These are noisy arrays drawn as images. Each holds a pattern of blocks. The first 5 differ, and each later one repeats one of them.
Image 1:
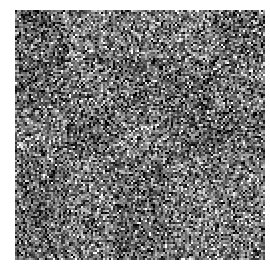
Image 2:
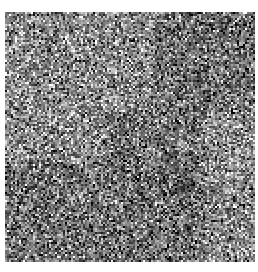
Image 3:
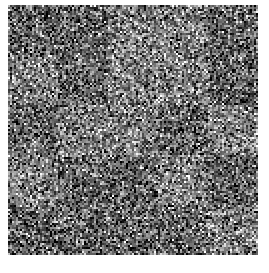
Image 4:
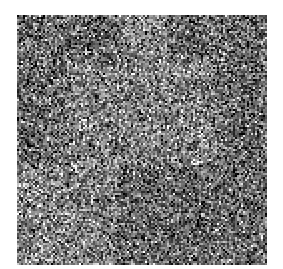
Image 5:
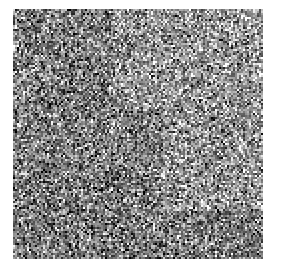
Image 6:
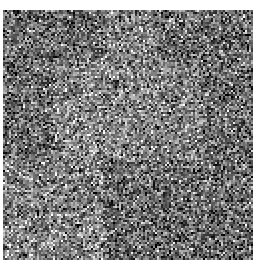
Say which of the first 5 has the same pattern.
4
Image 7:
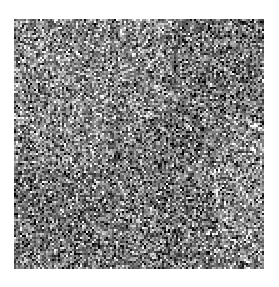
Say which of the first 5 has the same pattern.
2
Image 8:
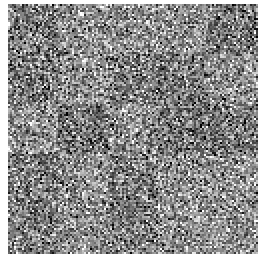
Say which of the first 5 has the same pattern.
1
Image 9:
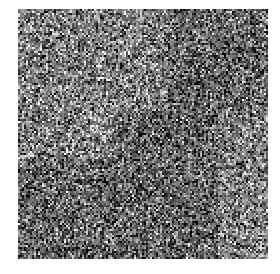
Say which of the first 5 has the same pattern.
2
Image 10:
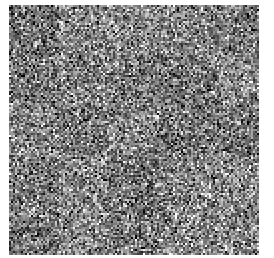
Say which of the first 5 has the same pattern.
1
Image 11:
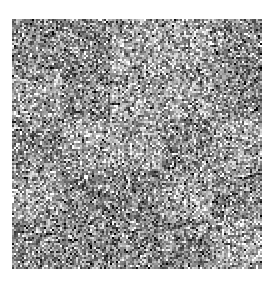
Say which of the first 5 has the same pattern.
3
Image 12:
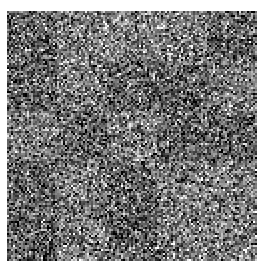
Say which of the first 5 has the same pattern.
1
